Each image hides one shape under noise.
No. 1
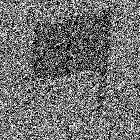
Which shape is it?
flag
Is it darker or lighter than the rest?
darker
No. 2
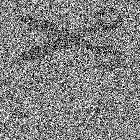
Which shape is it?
pair of scissors
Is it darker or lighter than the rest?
darker
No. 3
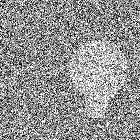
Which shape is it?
light bulb
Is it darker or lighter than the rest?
lighter
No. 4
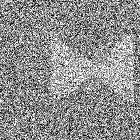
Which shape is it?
bow tie
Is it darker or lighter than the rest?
lighter
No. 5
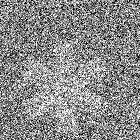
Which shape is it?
asterisk
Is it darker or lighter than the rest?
lighter
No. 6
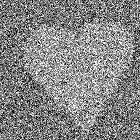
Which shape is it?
heart
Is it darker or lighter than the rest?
lighter
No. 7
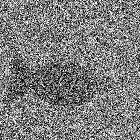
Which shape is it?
fish
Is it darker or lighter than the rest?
darker
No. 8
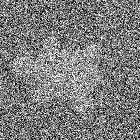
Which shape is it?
turtle
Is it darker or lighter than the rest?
lighter
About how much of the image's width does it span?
two thirds
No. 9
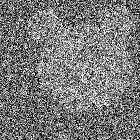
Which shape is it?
bear's head
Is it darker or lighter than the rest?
lighter
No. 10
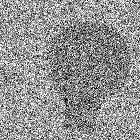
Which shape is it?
light bulb
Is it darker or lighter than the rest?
darker
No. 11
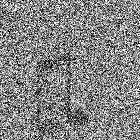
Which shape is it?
pair of musical notes
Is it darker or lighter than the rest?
darker
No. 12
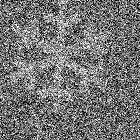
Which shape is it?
snowflake
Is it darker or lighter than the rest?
lighter
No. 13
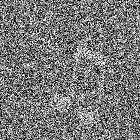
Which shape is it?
pair of musical notes
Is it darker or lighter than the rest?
lighter
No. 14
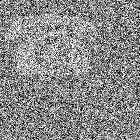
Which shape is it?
telephone
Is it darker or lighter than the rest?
lighter
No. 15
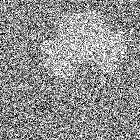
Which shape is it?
car
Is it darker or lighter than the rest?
lighter
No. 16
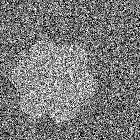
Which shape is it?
flower
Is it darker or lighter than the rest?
lighter
